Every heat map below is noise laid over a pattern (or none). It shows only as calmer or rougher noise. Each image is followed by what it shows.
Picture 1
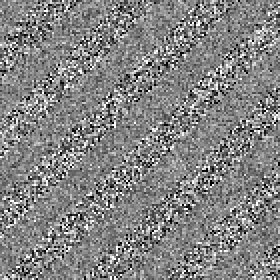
diagonal stripes
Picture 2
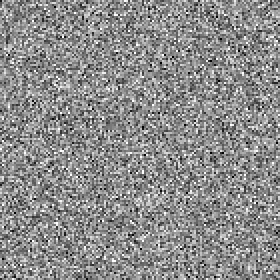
only noise
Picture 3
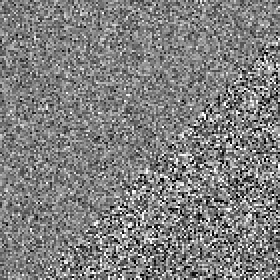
a sharp edge
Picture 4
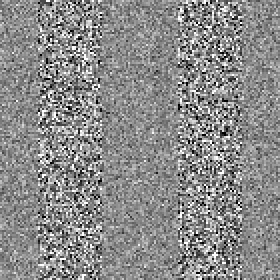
vertical stripes
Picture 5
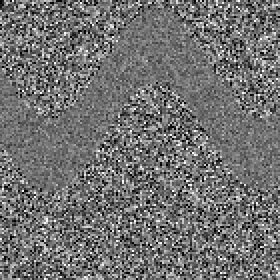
a wavy band
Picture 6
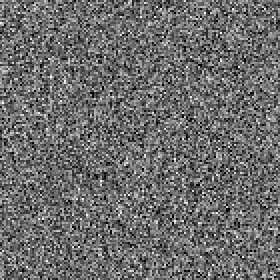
only noise
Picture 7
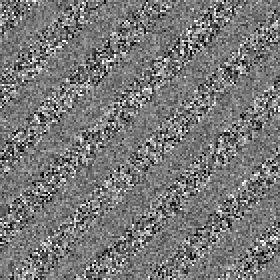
diagonal stripes
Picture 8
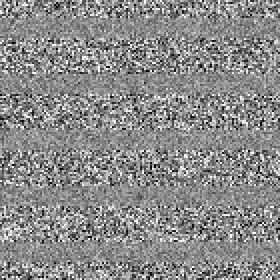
horizontal stripes
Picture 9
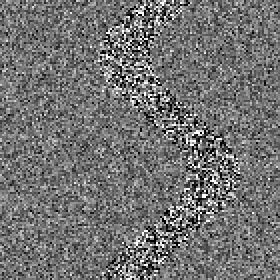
a wavy band
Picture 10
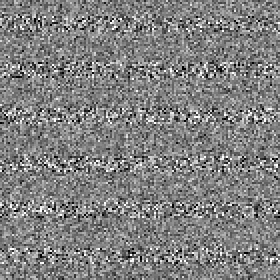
horizontal stripes
